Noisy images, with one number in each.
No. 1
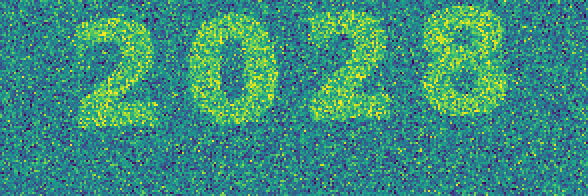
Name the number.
2028
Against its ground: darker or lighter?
lighter
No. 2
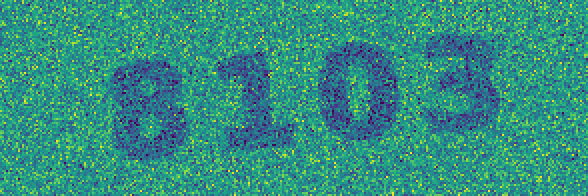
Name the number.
8103
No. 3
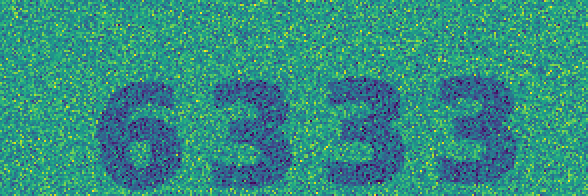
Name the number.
6333
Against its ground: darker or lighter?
darker
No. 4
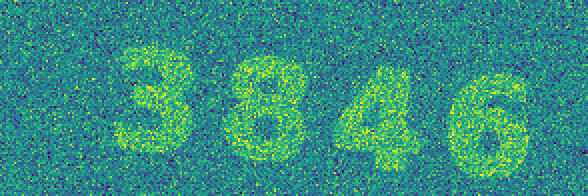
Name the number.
3846
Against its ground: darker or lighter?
lighter
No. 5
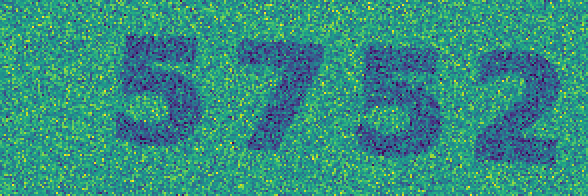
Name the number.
5752
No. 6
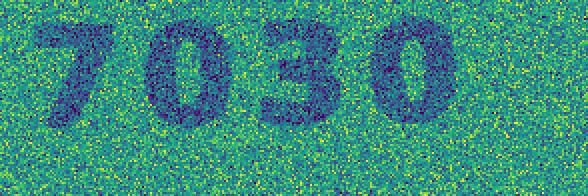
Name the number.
7030
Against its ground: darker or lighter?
darker
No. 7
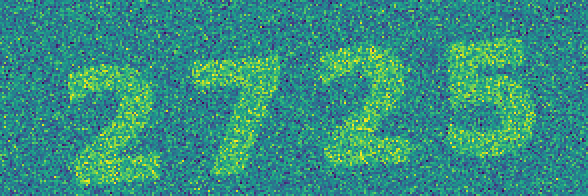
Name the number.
2725
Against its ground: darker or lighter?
lighter
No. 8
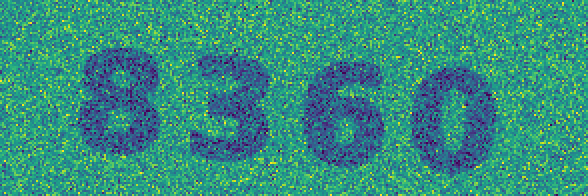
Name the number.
8360
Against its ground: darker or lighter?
darker
